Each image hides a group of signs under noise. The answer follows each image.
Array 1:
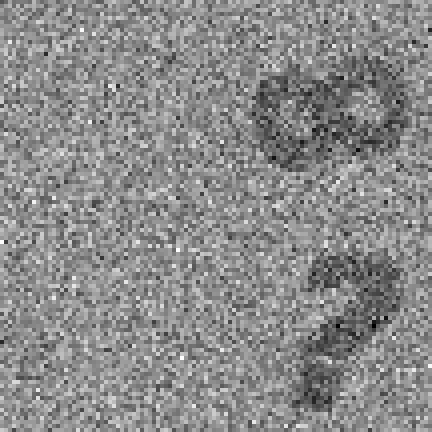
top right: infinity sign; bottom right: question mark
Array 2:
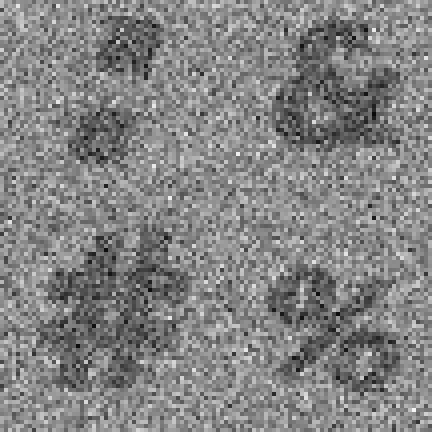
top left: colon; top right: ampersand; bottom left: hash sign; bottom right: percent sign
